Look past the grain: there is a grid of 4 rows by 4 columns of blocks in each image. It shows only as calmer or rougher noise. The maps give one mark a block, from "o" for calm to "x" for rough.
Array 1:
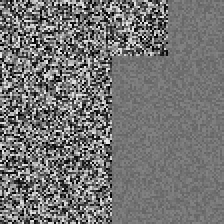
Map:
x x x o
x x o o
x x o o
x x o o
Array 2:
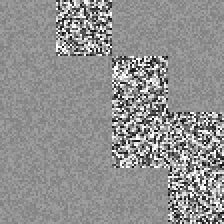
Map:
o x o o
o o x o
o o x x
o o o x
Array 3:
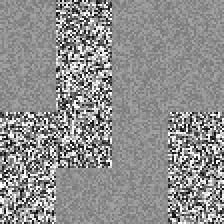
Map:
o x o o
o x o o
x x o x
x o o x
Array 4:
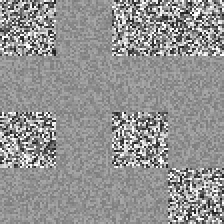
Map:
x o x x
o o o o
x o x o
o o o x
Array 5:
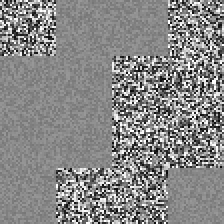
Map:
x o o x
o o x x
o o x x
o x x o
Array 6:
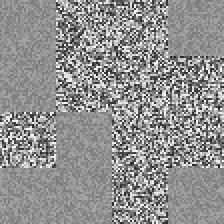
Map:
o x x o
o x x x
x o x x
o o x o
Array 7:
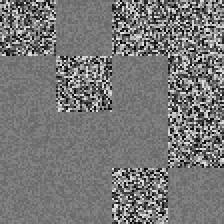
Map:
x o x x
o x o x
o o o x
o o x o
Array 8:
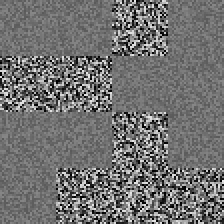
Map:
o o x o
x x o o
o o x o
o x x x
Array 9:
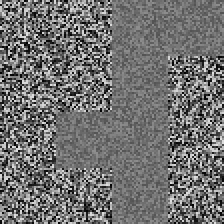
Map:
x x o o
x x o x
x o o x
x x o x
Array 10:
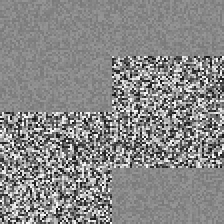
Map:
o o o o
o o x x
x x x x
x x o o
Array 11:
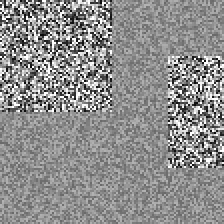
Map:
x x o o
x x o x
o o o x
o o o o
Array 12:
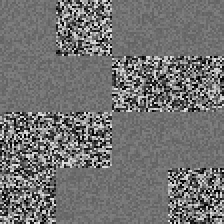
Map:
o x o o
o o x x
x x o o
x o o x
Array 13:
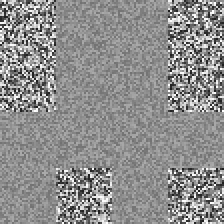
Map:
x o o x
x o o x
o o o o
o x o x
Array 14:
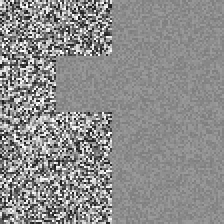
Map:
x x o o
x o o o
x x o o
x x o o
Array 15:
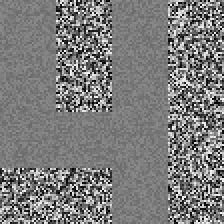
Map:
o x o x
o x o x
o o o x
x x o x
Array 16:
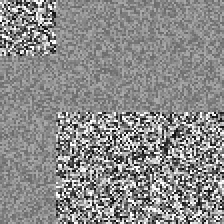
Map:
x o o o
o o o o
o x x x
o x x x
